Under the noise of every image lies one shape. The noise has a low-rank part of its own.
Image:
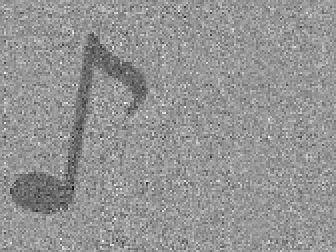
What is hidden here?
dark musical note
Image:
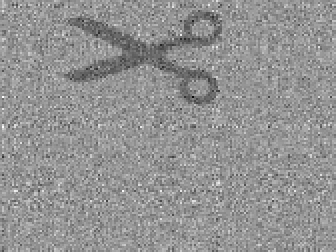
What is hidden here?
dark pair of scissors
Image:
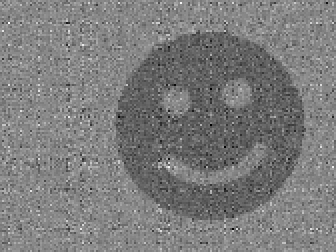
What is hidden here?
dark smiling face
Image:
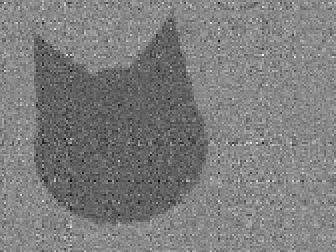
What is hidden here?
dark cat's head
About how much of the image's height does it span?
nearly all
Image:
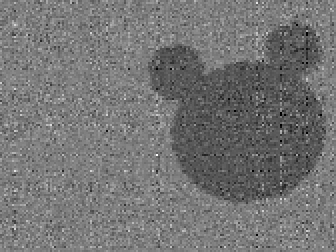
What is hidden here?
dark bear's head
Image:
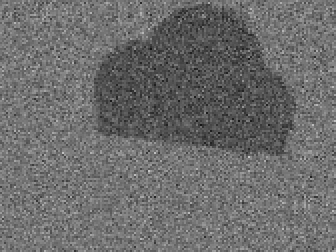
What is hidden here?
dark cloud
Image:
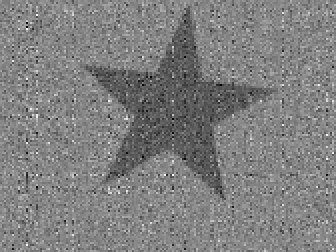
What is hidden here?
dark star
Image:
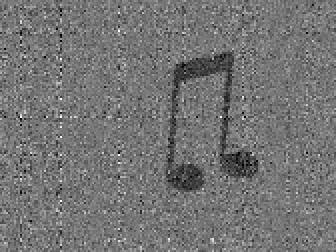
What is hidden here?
dark pair of musical notes
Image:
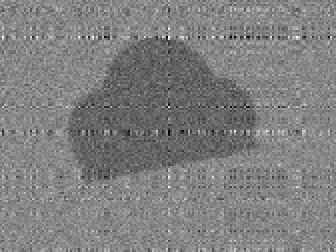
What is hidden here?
dark cloud
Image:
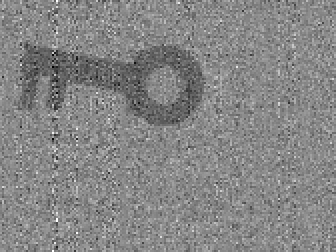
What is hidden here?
dark key
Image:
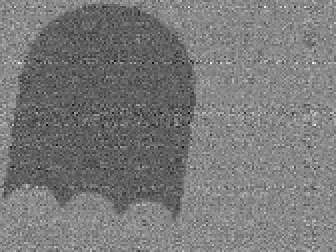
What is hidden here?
dark ghost
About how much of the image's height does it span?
nearly all
